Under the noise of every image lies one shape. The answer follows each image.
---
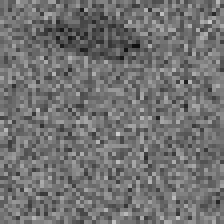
umbrella
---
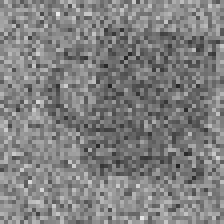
cup
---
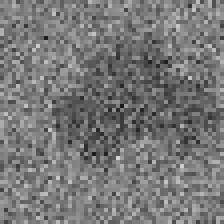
car
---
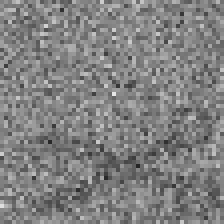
pair of scissors
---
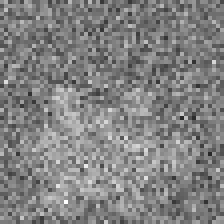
turtle
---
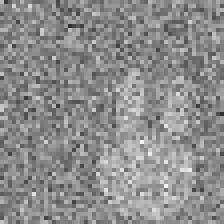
rabbit's head
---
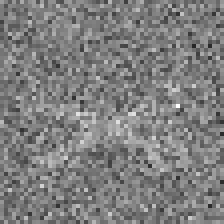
pair of scissors
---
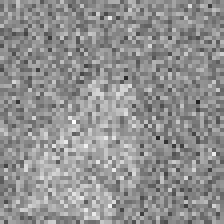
chess knight
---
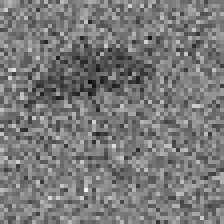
umbrella
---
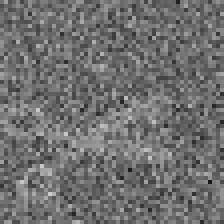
pair of scissors
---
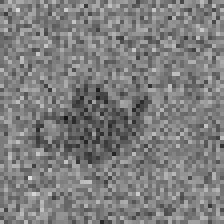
teapot
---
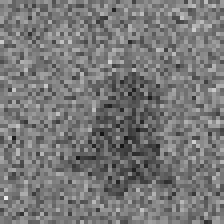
bell
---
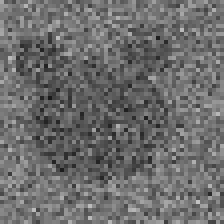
bear's head
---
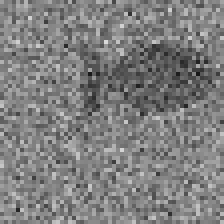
fish
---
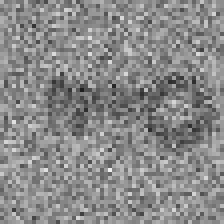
key
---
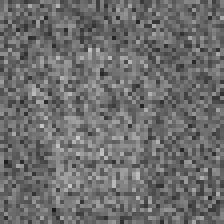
chess queen
